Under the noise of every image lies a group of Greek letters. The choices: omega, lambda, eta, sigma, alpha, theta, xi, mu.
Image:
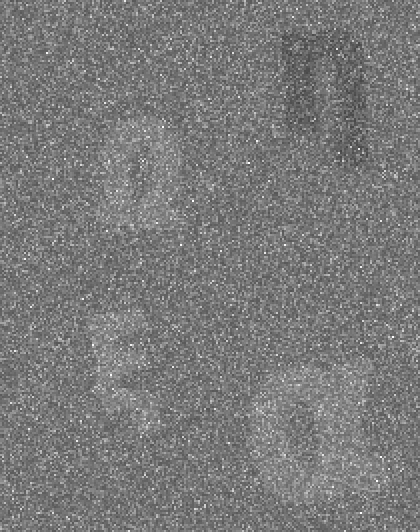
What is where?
top left: light omega; top right: dark eta; bottom left: light xi; bottom right: light alpha
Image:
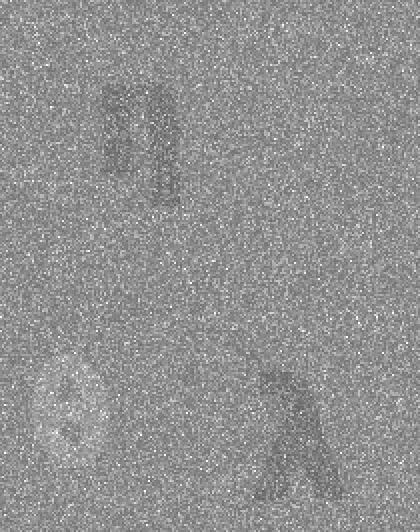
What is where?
top left: dark eta; bottom left: light theta; bottom right: dark lambda
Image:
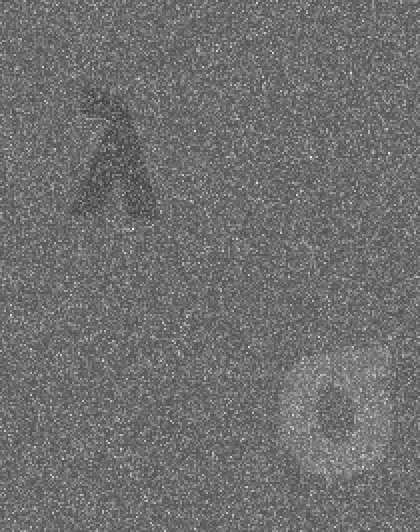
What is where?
top left: dark lambda; bottom right: light sigma
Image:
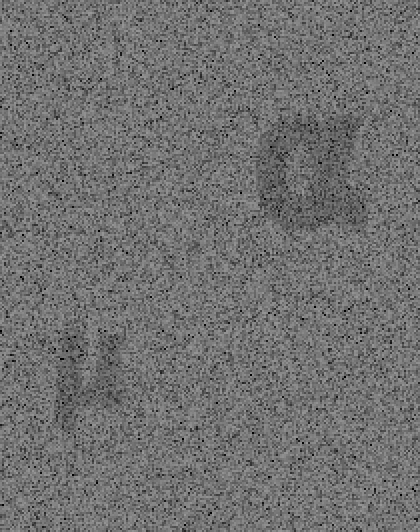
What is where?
top right: dark alpha; bottom left: dark mu
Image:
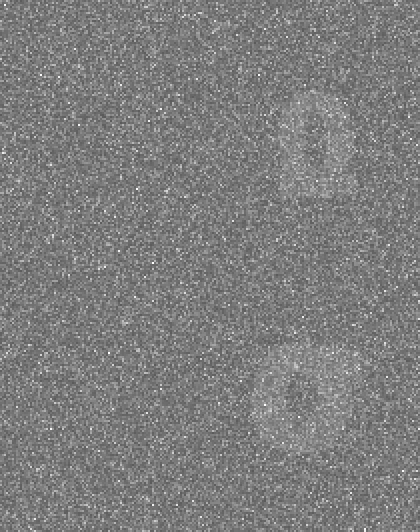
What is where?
top right: light omega; bottom right: light sigma
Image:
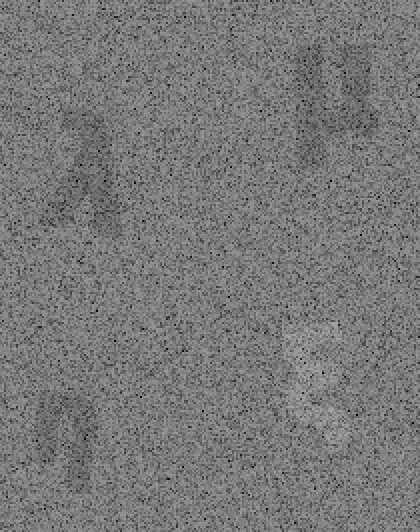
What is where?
top left: dark lambda; top right: dark mu; bottom left: dark eta; bottom right: light xi
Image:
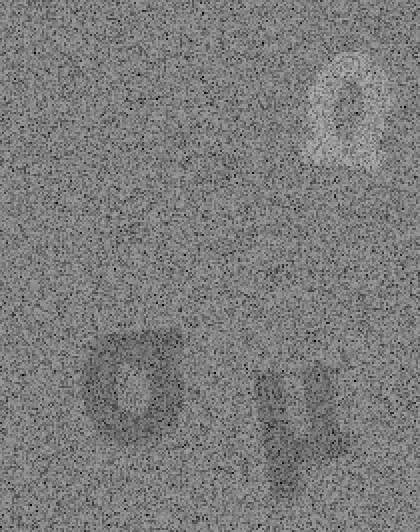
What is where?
top right: light omega; bottom left: dark sigma; bottom right: dark mu
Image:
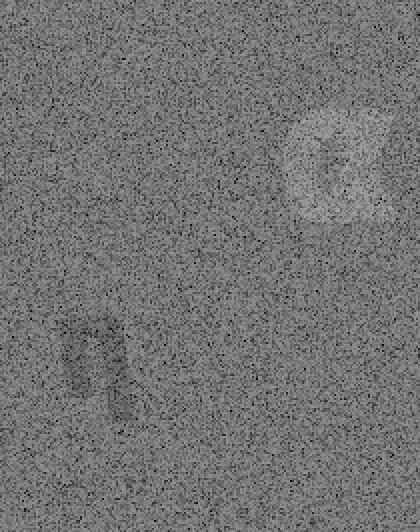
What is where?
top right: light alpha; bottom left: dark eta
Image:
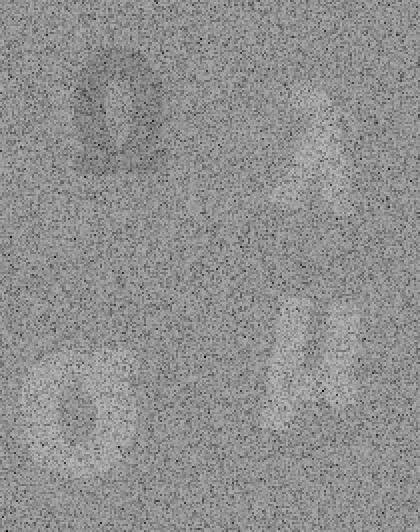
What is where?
top left: dark omega; top right: light lambda; bottom left: light sigma; bottom right: light mu
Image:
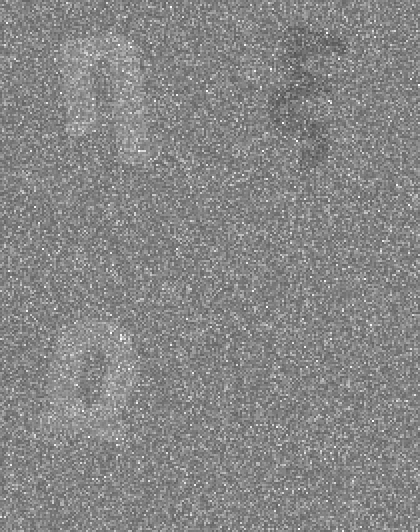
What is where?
top left: light eta; top right: dark xi; bottom left: light omega
